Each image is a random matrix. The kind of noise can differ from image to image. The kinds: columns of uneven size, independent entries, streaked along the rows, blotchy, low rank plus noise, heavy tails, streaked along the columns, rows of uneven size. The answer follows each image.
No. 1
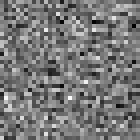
low rank plus noise
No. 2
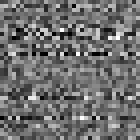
rows of uneven size
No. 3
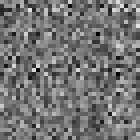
low rank plus noise
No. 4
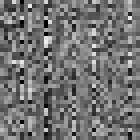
columns of uneven size
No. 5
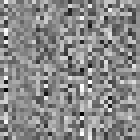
columns of uneven size
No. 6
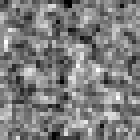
blotchy
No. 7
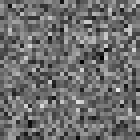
independent entries
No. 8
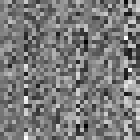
columns of uneven size
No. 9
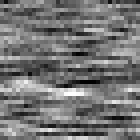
streaked along the rows
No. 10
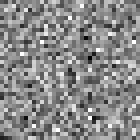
independent entries
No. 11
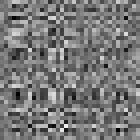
low rank plus noise
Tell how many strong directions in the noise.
one
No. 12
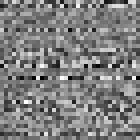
rows of uneven size
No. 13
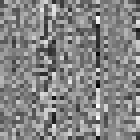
columns of uneven size
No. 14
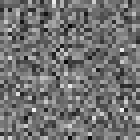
low rank plus noise
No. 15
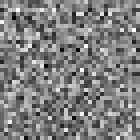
independent entries
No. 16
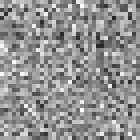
low rank plus noise
